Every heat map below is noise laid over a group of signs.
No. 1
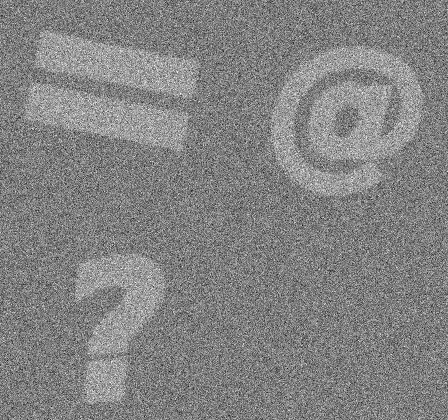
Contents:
top left: light equals sign; top right: light at sign; bottom left: light question mark
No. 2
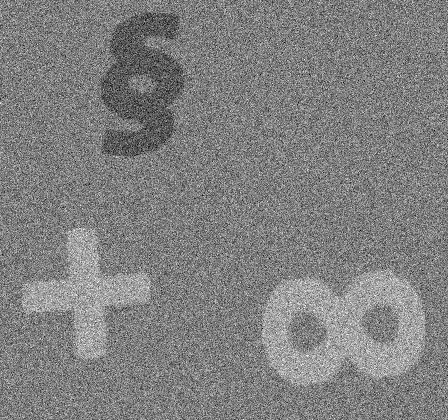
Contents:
top left: dark section sign; bottom left: light plus sign; bottom right: light infinity sign
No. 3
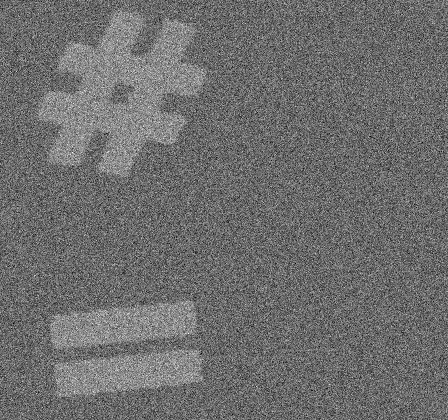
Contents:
top left: light hash sign; bottom left: light equals sign
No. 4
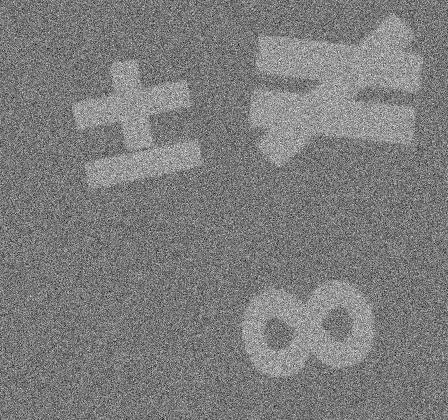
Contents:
top left: light plus-minus sign; top right: light not-equal sign; bottom right: light infinity sign
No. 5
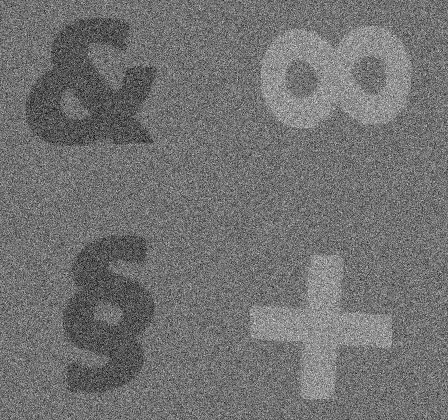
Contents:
top left: dark ampersand; top right: light infinity sign; bottom left: dark section sign; bottom right: light plus sign
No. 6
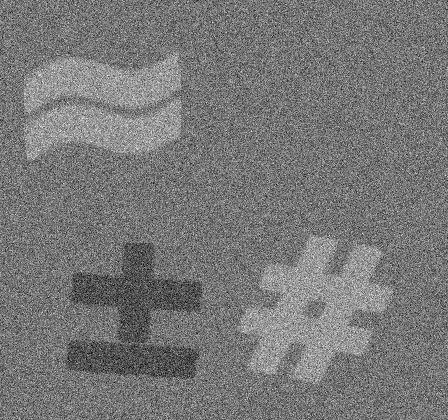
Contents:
top left: light approximately sign; bottom left: dark plus-minus sign; bottom right: light hash sign
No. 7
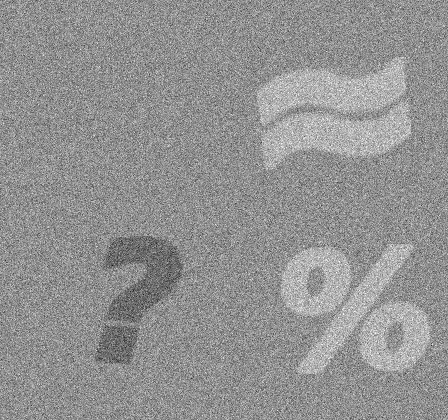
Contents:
top right: light approximately sign; bottom left: dark question mark; bottom right: light percent sign
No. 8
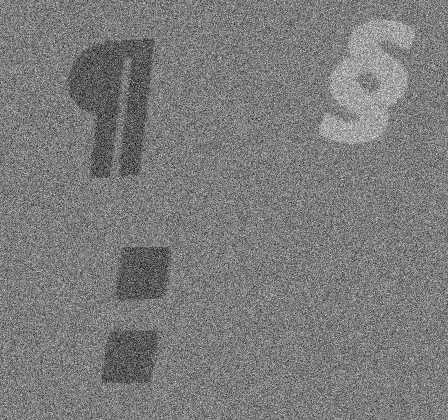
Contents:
top left: dark pilcrow; top right: light section sign; bottom left: dark colon
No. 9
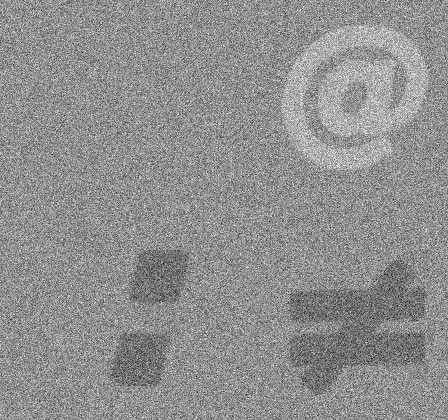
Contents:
top right: light at sign; bottom left: dark colon; bottom right: dark not-equal sign
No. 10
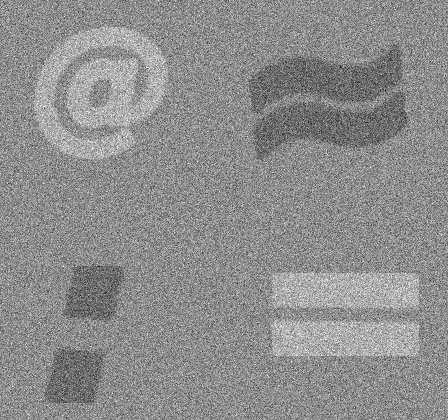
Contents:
top left: light at sign; top right: dark approximately sign; bottom left: dark colon; bottom right: light equals sign
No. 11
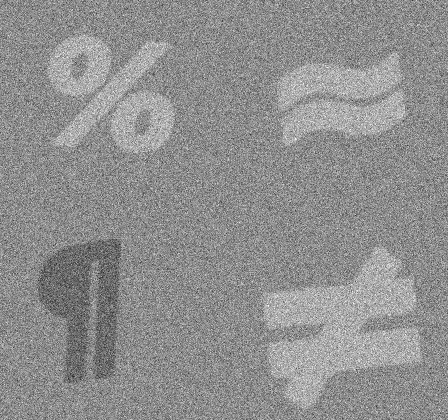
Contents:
top left: light percent sign; top right: light approximately sign; bottom left: dark pilcrow; bottom right: light not-equal sign
